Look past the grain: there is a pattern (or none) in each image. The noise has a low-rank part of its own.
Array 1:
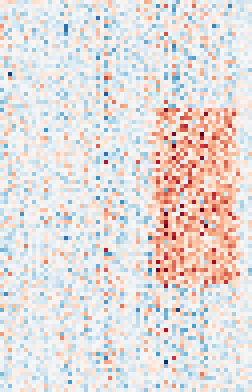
one block
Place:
middle right
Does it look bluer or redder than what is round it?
redder
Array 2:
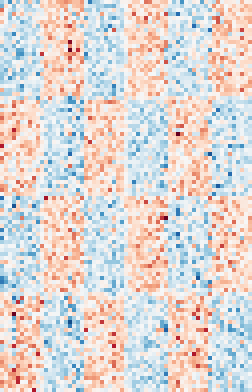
a checkerboard
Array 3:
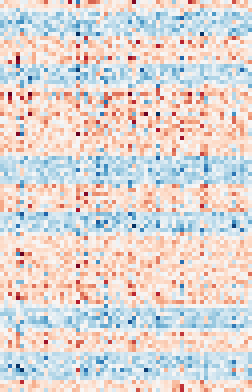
bands of rows
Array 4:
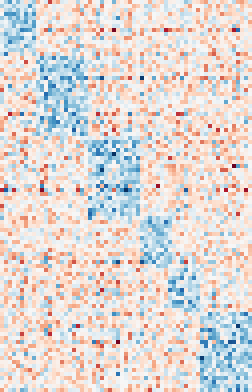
blocks along the diagonal
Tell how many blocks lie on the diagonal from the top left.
6
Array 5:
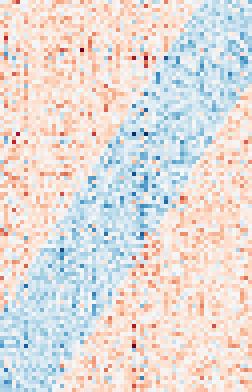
a diagonal band
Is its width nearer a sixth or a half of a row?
a half
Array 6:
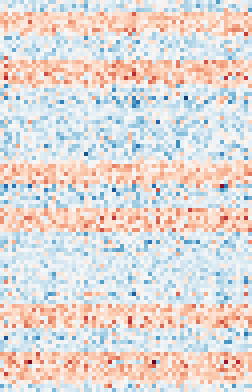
bands of rows
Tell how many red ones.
6
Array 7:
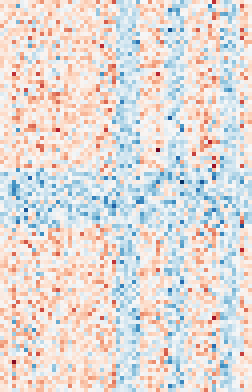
bands of rows crossing bands of columns
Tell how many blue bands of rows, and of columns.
1 and 3
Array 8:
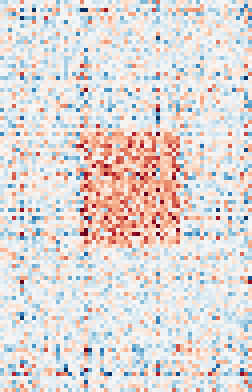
one block
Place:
centre
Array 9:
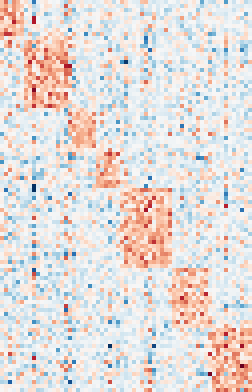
blocks along the diagonal
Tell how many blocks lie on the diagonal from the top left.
7
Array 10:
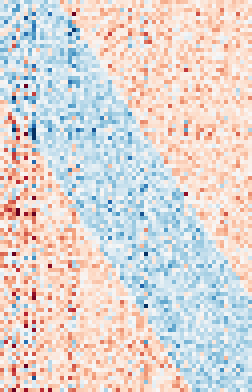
a diagonal band
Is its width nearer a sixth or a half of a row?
a half
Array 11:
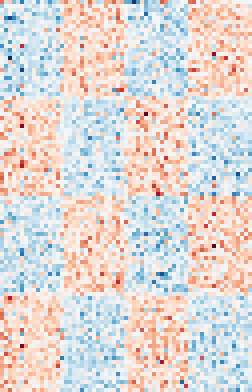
a checkerboard
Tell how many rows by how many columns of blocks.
4 by 4
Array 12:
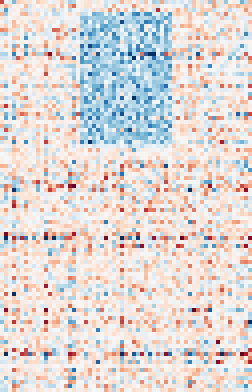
one block
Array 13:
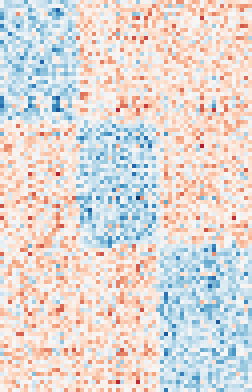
blocks along the diagonal
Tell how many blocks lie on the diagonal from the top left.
3
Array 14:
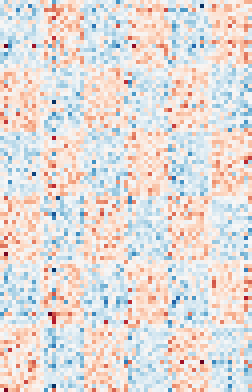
a checkerboard
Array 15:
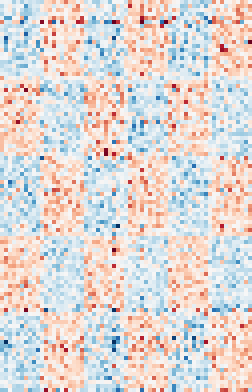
a checkerboard
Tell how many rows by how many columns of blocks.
5 by 6
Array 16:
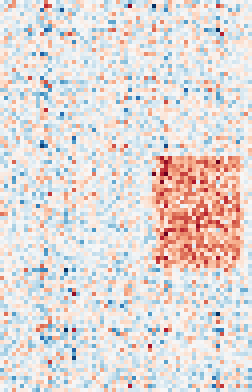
one block
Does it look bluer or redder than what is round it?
redder
